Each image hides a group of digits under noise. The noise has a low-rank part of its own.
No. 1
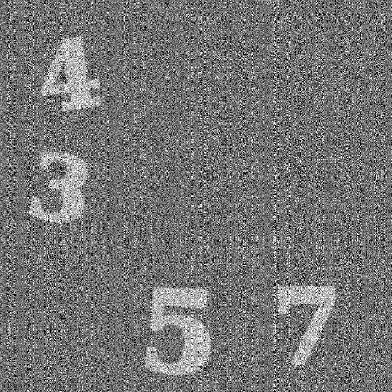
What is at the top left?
4
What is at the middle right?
nothing
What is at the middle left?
3
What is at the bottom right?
7
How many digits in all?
4
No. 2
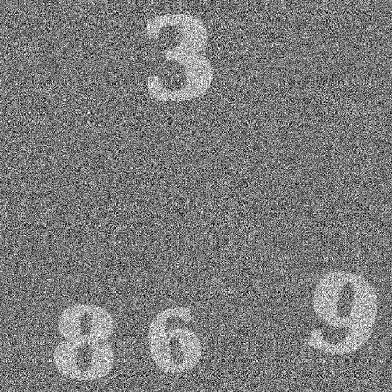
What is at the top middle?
3
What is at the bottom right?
9
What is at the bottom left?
8
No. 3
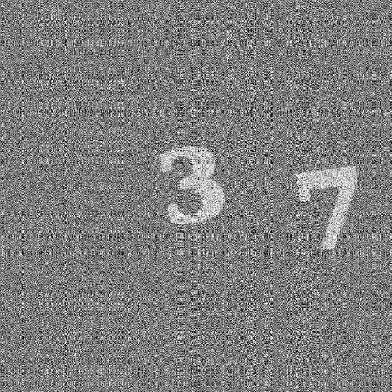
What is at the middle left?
nothing
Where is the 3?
centre
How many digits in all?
2
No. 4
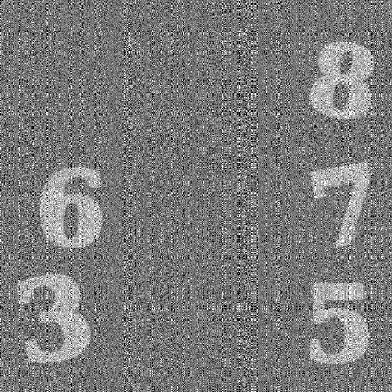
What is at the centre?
nothing
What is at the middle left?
6
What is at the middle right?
7
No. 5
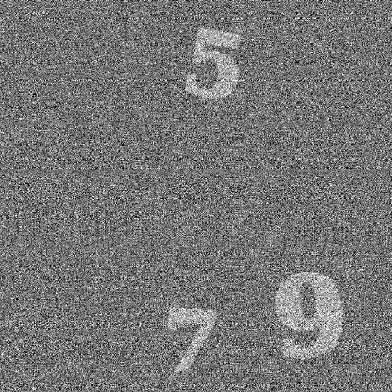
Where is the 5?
top middle
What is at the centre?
nothing
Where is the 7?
bottom middle
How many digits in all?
3
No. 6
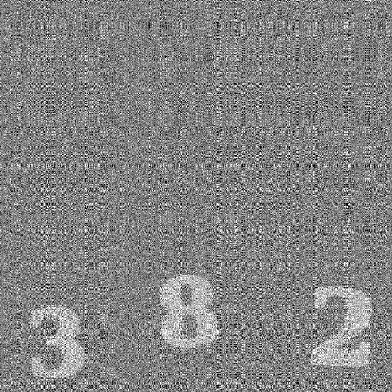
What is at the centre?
nothing
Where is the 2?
bottom right
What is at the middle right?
nothing
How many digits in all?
3
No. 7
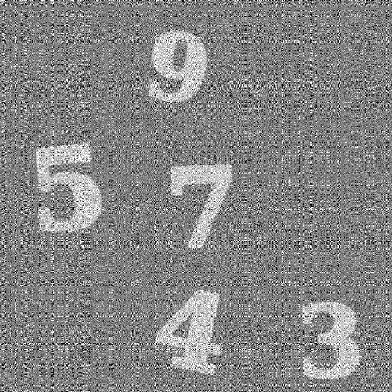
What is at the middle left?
5
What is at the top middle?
9
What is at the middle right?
nothing
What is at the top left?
nothing
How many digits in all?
5
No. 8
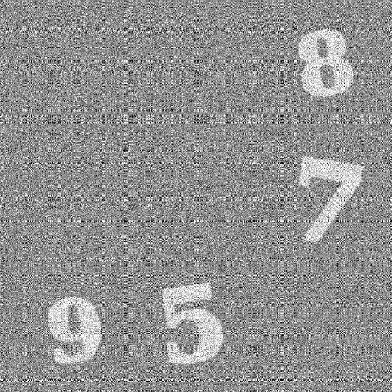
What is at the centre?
nothing
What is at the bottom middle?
5
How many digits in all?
4
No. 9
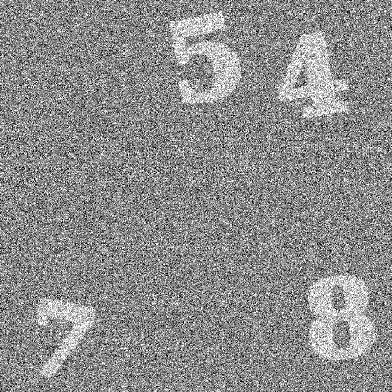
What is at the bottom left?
7
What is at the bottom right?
8
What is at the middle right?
nothing
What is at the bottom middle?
nothing
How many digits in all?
4
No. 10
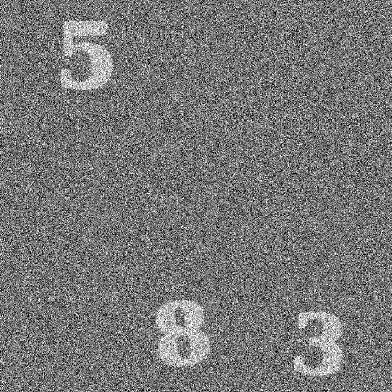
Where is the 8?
bottom middle
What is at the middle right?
nothing
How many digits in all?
3
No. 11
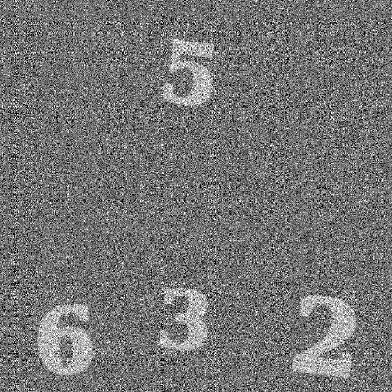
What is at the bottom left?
6
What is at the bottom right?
2
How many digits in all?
4
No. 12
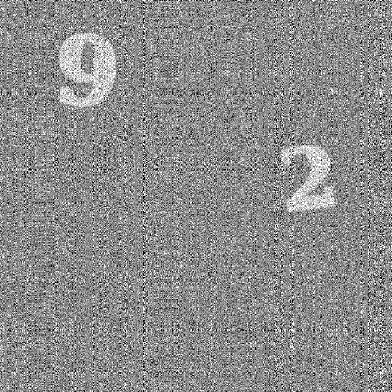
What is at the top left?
9
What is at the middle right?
2
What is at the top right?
nothing
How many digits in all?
2
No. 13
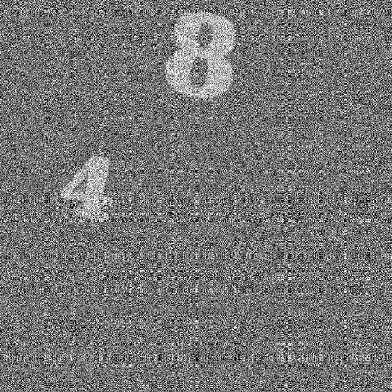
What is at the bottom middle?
nothing
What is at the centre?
nothing
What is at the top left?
nothing
